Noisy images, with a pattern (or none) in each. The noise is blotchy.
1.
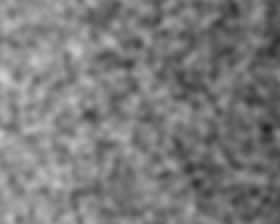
a smooth slope
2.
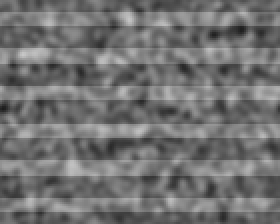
horizontal stripes
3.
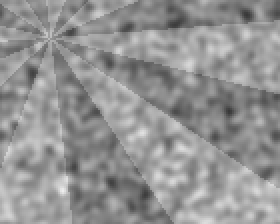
spokes from one point
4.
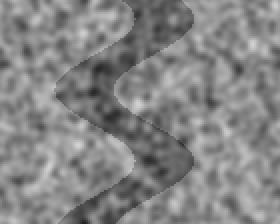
a wavy band
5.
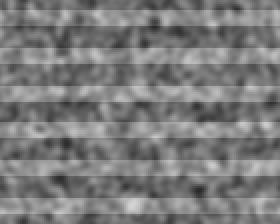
horizontal stripes
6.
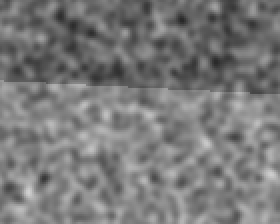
a sharp edge
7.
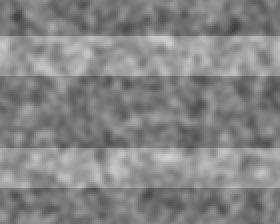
horizontal stripes
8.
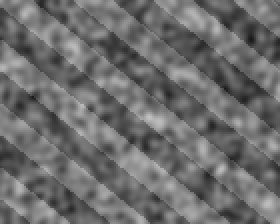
diagonal stripes
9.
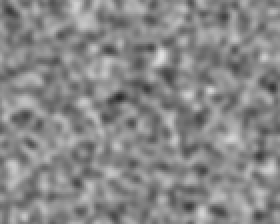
only noise
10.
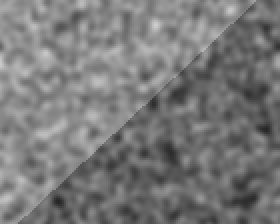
a sharp edge
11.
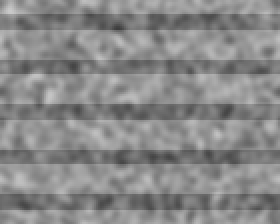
horizontal stripes
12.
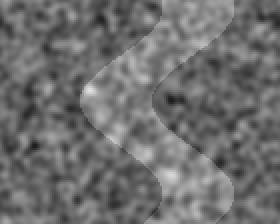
a wavy band
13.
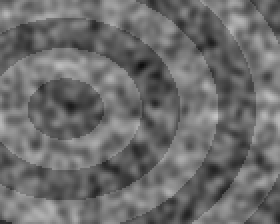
rings round one point
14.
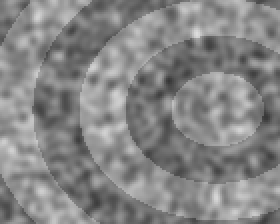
rings round one point
